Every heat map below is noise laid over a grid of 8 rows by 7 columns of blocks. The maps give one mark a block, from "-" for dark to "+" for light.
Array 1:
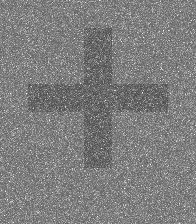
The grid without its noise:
+ + + + + + +
+ + + - + + +
+ + + - + + +
+ - - - - - +
+ + + - + + +
+ + + - + + +
+ + + + + + +
+ + + + + + +
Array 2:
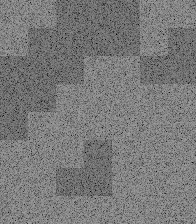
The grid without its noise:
+ + - - - + +
+ - - - - + -
- - - + + - -
- - + + + + +
- + + + + + +
+ + + - + + +
+ + - - + + +
+ + + + + + +
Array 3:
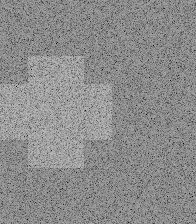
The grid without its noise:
- - - - - - -
- - - - - - -
- + + - - - -
+ + + + - - -
+ + + + - - -
- + + - - - -
- - - - - - -
- - - - - - -
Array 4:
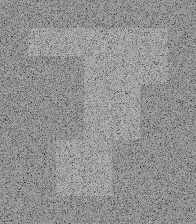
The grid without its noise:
- - - - - - -
- + + + + + -
- - - + + + -
- - - + + - -
- - - + + - -
- - + + - - -
- - + + - - -
- - - - - - -
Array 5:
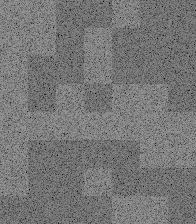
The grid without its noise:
+ + - - + - -
+ + - + - - -
+ - - + - - -
+ - + - + + -
+ + + + + + +
+ - - - - + +
+ - - + - - -
- - - - + + -
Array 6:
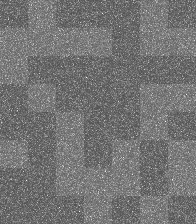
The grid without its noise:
- + - - - + -
+ + + + - + +
+ - - - - - -
- + - - - + +
- - + - - + -
+ - + - + - +
- - + + + - +
- - - + - + -
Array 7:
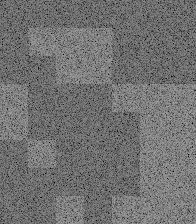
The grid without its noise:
- - - - - - -
- + + + - - -
- - + + - - -
+ - - - + + +
+ - - - - + +
- + - - - + +
- - - - - + +
- - + - + + +
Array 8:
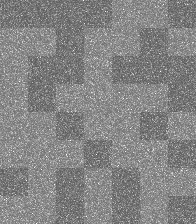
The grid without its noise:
- - - - + + -
+ + - + + - +
+ - - + - - -
+ - + + + + -
+ + - + + - +
+ + + - + + -
- + - + - + +
+ + - + - + -
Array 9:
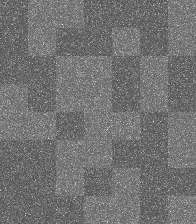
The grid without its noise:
- + + - - - +
- + - - + - +
- - + + - + -
+ - + + - + -
+ + - + + - +
- - + + - - +
- - + - + - -
- - - + + - +
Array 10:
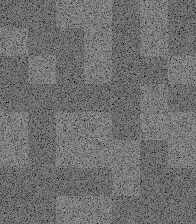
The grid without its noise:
- - + + - + -
+ - - + - + -
- + - + - - +
- - - - - + -
+ - + + - + +
+ - + + + - +
- - - - + - -
- - + + - - -
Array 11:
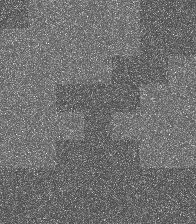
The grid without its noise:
- + + + + - -
+ + + + + - -
+ + + + - - +
+ + - - - + +
+ + + - + + +
+ + - - - + +
- - - - - - -
- - - - - - -
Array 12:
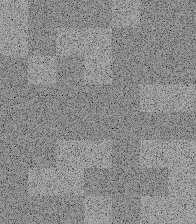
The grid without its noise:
+ - - - + - -
+ - + + - - -
- + - + - - -
- - - - - + +
- - - - - - -
- - + + - + +
- + + - - - +
- - - + - + +
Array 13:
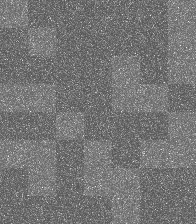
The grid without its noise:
+ - - - - - +
- + - - - - +
- - - - + - +
+ + - - + + -
- - + - - - +
+ + - + - + +
- + - + + - -
- - - - + - -
